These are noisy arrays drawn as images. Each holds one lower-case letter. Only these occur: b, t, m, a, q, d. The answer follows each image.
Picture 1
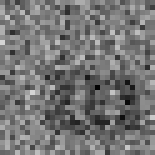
m
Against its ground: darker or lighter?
darker
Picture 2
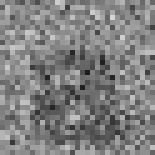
a
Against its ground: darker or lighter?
darker
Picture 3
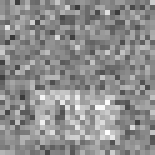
m
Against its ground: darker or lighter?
lighter
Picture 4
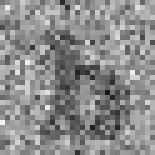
b
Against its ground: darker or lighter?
darker
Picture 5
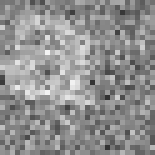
a
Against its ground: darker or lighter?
lighter
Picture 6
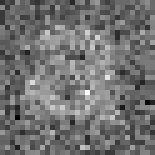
a
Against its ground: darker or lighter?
lighter
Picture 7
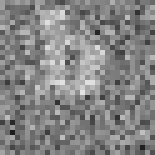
b
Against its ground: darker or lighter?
lighter
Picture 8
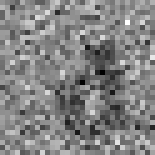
d
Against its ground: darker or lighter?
darker
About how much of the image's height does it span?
two thirds
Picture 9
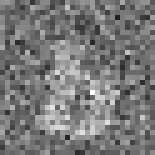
b
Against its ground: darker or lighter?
lighter
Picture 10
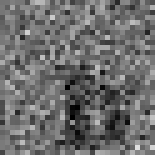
b
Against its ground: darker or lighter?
darker
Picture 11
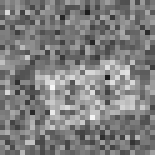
m
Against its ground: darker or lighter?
lighter
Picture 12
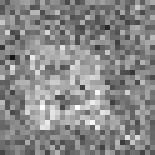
a
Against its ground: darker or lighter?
lighter
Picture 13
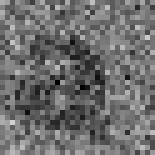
a
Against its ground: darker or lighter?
darker
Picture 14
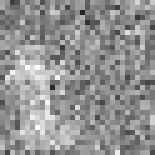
t
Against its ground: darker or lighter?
lighter
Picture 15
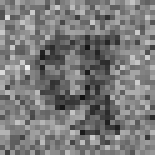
q
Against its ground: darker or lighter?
darker
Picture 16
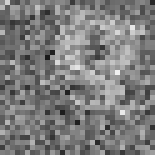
q
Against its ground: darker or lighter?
lighter
